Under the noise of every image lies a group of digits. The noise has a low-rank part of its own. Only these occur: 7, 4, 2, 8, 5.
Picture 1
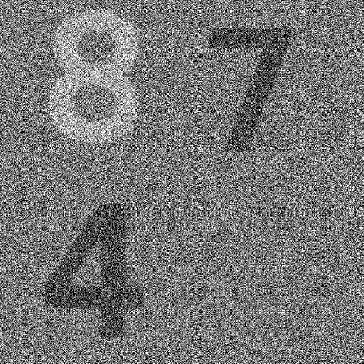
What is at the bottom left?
4
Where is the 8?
top left
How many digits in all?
3
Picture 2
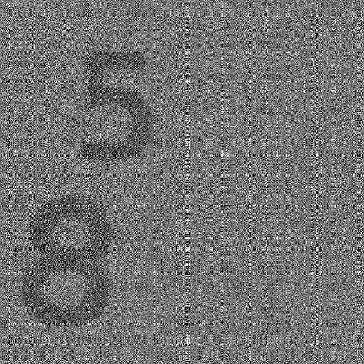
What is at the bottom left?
8
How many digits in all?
2
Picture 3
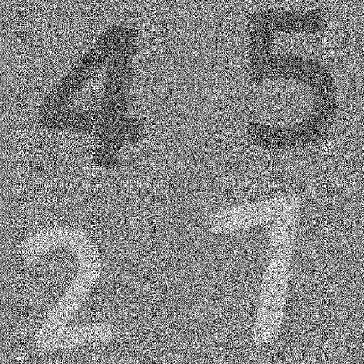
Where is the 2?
bottom left
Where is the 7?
bottom right
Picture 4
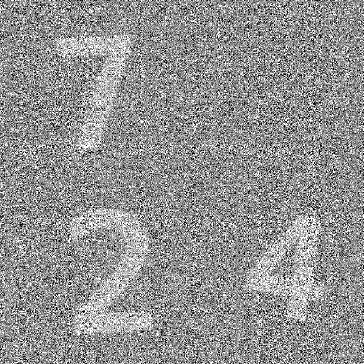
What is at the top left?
7
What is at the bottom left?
2
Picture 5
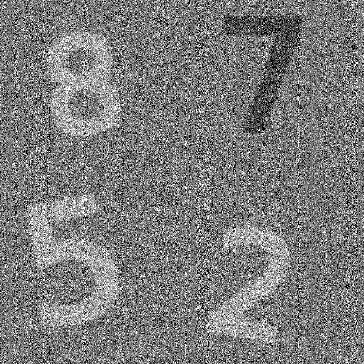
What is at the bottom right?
2
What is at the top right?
7
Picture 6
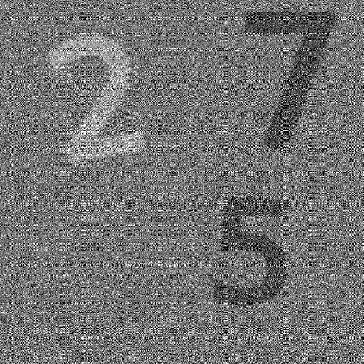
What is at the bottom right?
5
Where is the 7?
top right
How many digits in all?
3
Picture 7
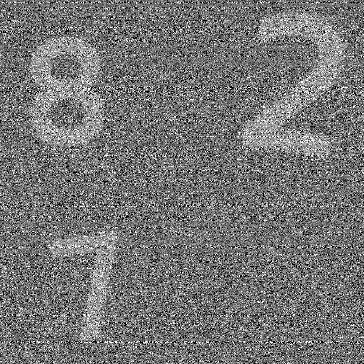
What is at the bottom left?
7
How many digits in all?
3
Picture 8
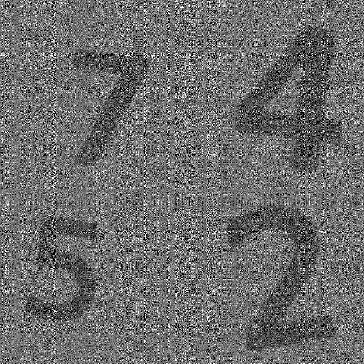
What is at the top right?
4
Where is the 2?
bottom right
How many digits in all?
4
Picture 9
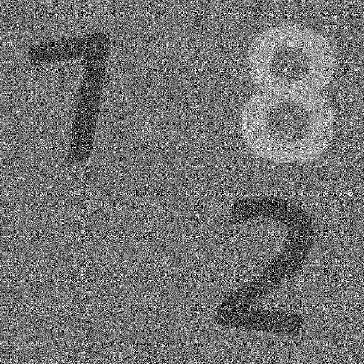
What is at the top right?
8
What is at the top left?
7
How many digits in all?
3
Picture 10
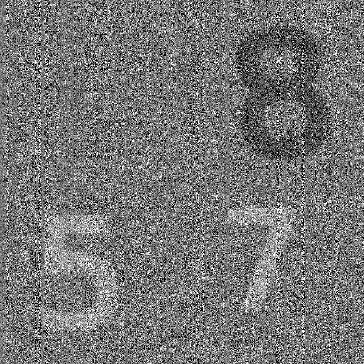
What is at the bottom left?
5
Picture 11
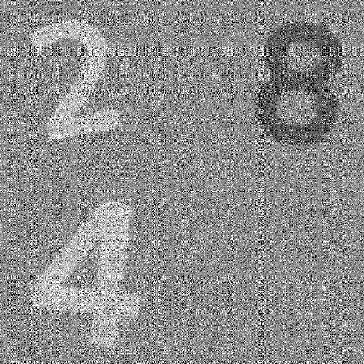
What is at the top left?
2
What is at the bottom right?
nothing
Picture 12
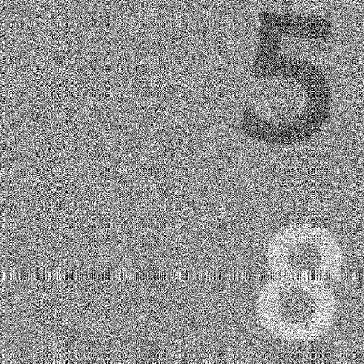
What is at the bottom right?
8
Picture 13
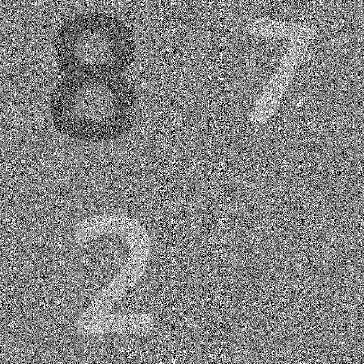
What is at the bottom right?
nothing
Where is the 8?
top left
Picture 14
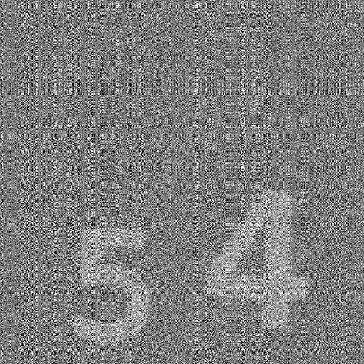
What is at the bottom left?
5
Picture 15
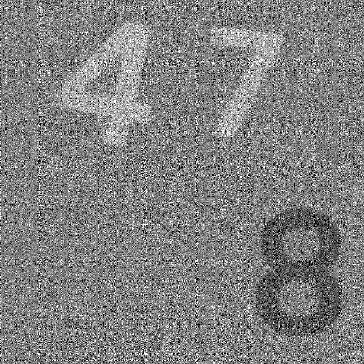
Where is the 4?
top left
